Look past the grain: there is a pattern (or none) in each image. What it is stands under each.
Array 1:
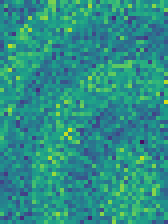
rings round one point
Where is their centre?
bottom right
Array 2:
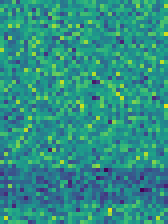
one horizontal stripe
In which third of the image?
bottom
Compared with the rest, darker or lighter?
darker
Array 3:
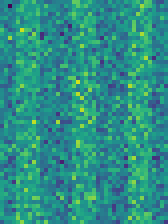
vertical stripes
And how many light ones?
3
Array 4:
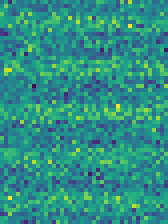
horizontal stripes
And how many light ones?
5
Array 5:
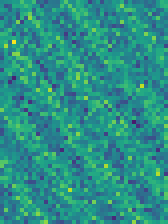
diagonal stripes
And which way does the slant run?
top left to bottom right
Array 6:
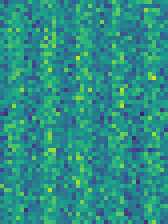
vertical stripes
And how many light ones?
5
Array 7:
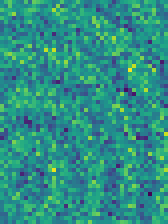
rings round one point
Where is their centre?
bottom left
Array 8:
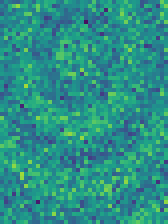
rings round one point
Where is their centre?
top middle
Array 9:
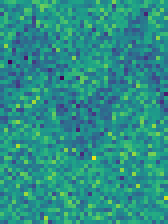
a wavy band
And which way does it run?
left to right
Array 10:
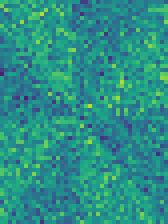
spokes from one point
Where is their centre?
centre
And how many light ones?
4
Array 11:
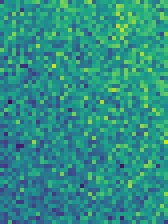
a smooth slope
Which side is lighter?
top right
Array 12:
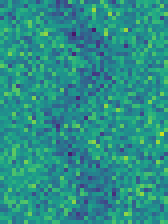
a wavy band
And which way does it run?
top to bottom
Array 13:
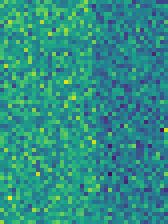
a sharp edge
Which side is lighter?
left
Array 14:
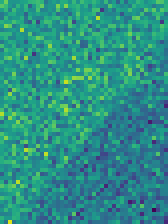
a sharp edge
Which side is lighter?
top left
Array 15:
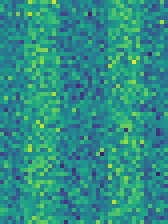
vertical stripes
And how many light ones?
2
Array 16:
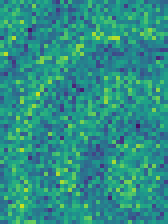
rings round one point
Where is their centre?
bottom right
